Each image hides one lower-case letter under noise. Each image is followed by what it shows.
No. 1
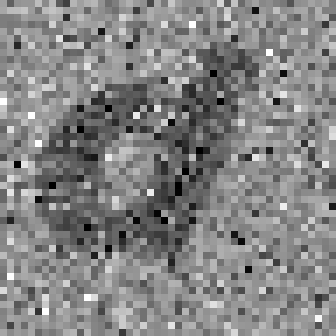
d
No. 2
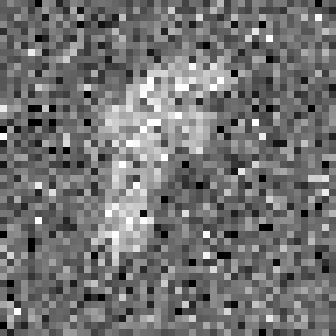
f
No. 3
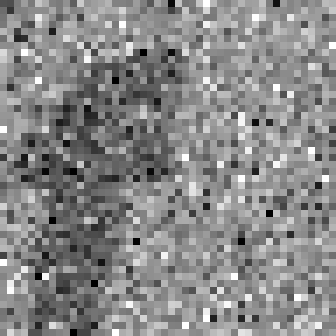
f
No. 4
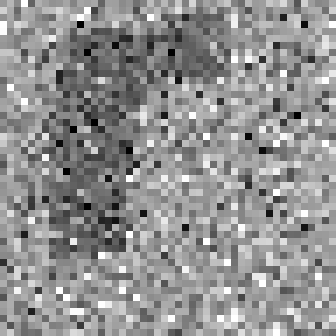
r
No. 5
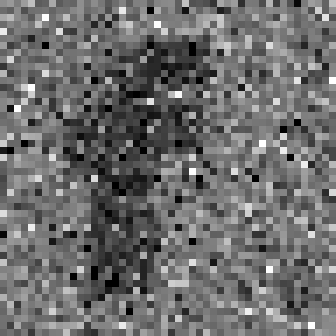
f
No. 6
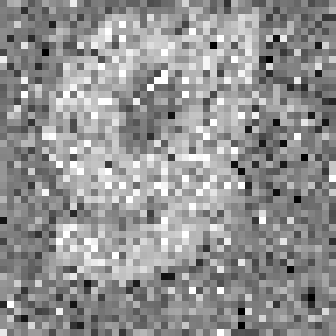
g
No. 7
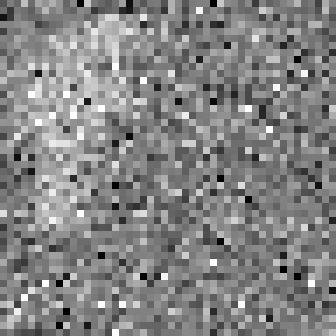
f
